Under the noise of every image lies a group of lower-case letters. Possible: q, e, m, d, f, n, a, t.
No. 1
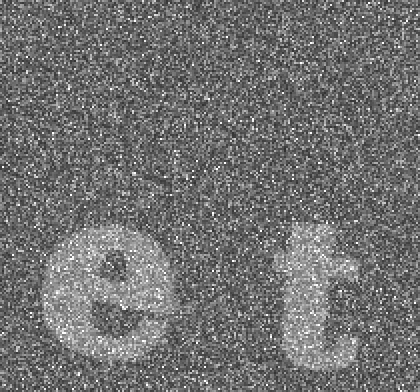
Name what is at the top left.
nothing
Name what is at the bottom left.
e
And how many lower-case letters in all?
2
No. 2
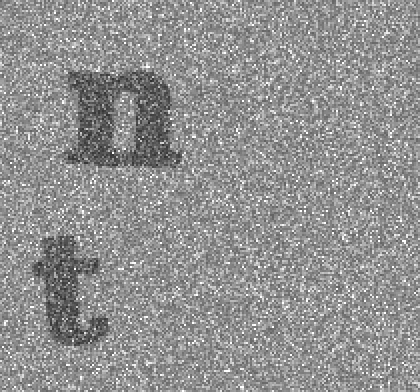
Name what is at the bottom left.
t
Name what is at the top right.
nothing
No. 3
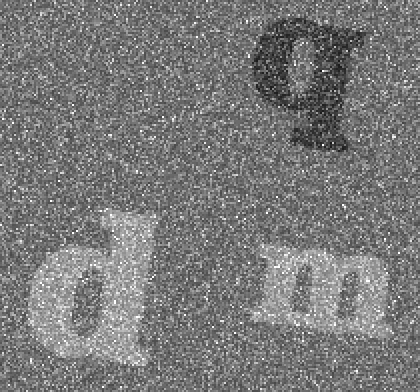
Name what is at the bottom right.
m
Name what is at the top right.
q
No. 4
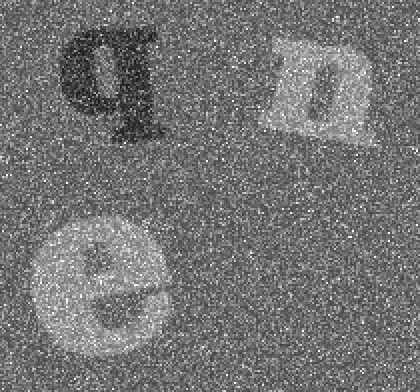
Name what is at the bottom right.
nothing
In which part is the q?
top left
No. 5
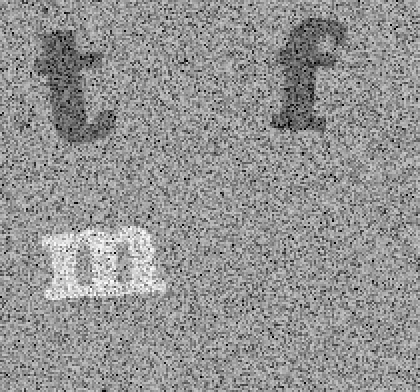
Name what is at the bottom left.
m
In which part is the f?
top right
